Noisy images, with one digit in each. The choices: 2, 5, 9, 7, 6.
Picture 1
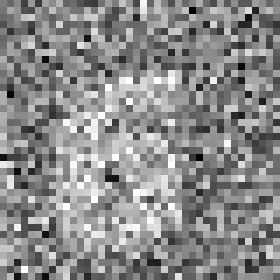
light 6
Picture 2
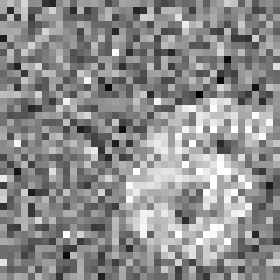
light 6
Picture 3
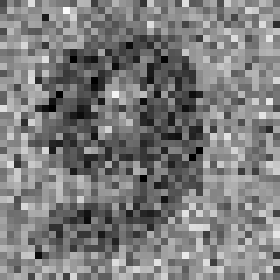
dark 9
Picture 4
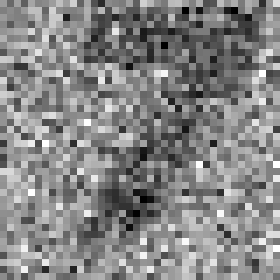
dark 7
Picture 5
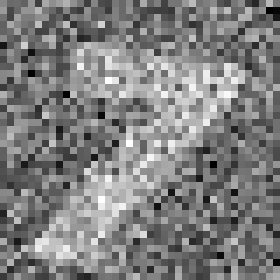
light 7
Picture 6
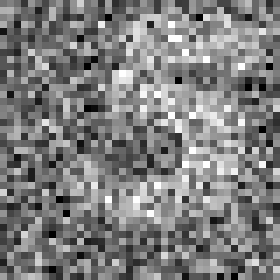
light 5
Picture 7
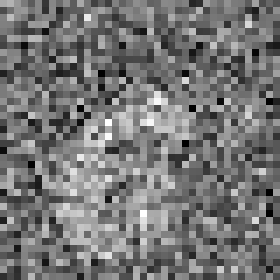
light 6
